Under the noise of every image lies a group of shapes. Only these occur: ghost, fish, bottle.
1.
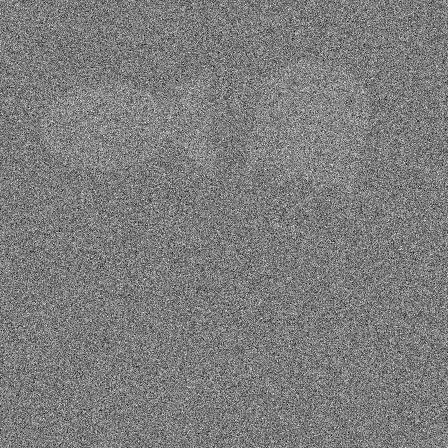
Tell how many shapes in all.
2
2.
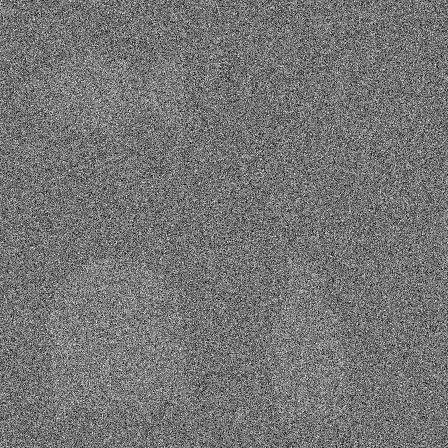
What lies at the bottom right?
bottle
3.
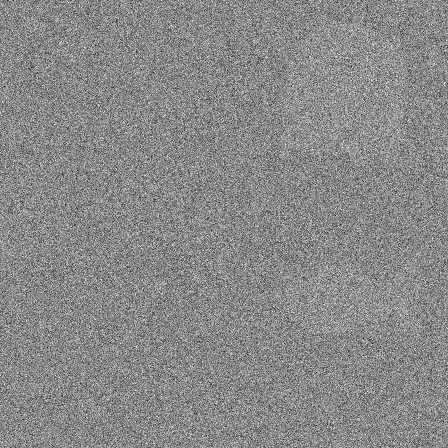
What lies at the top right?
ghost
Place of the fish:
bottom right
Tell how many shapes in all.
2
